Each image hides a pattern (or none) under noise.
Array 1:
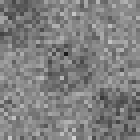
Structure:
blocks along the diagonal
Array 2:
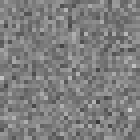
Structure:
only noise
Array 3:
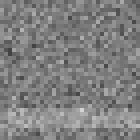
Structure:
one band of rows
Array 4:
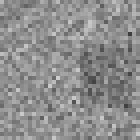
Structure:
one block
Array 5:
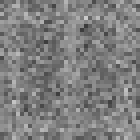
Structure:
bands of rows crossing bands of columns
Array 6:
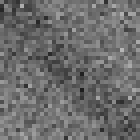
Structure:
a diagonal band
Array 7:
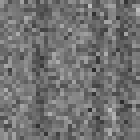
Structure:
bands of columns
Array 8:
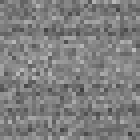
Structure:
bands of rows
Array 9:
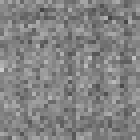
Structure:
bands of rows crossing bands of columns
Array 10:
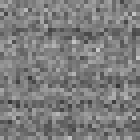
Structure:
bands of rows
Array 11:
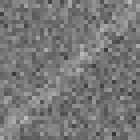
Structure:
a diagonal band
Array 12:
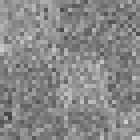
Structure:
blocks along the diagonal
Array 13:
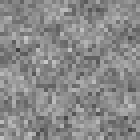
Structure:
a checkerboard
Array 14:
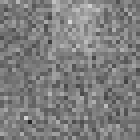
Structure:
one block
